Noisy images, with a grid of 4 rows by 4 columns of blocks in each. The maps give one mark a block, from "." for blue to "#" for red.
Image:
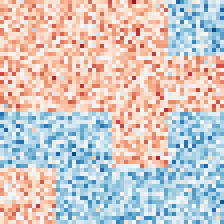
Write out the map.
###.
####
..#.
#...
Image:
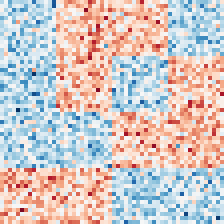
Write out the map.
.##.
.#.#
..##
##..
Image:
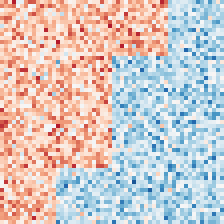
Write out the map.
###.
##..
##..
#...
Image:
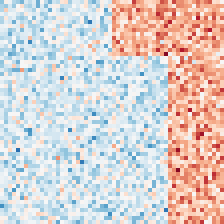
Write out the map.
..##
...#
...#
...#
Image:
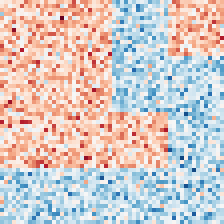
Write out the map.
##.#
##..
###.
....
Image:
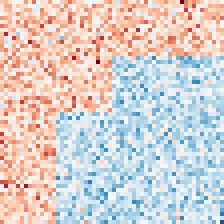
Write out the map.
####
##..
#...
#...
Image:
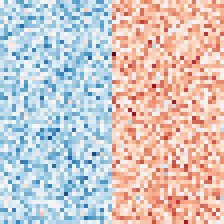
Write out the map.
..##
..##
..##
..##
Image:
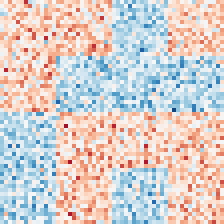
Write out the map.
##.#
#...
.###
.#.#
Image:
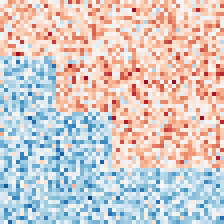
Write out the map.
####
.###
..##
....
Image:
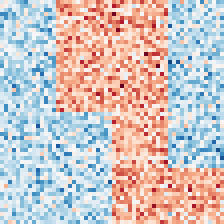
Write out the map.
.##.
.##.
..#.
..##
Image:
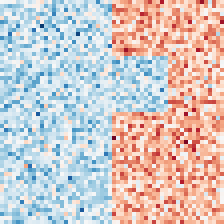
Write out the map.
..##
...#
..##
..##
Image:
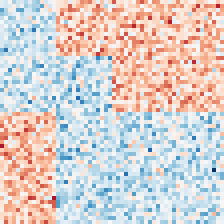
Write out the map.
.###
..##
#...
#...
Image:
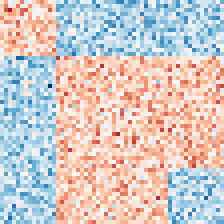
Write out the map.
#...
.###
.###
.##.
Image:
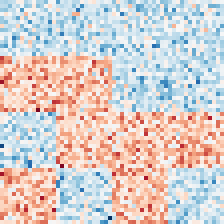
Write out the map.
....
##..
.###
#.#.
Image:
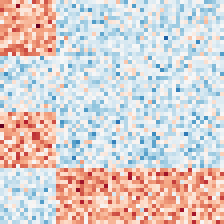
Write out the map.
#...
....
#...
.###
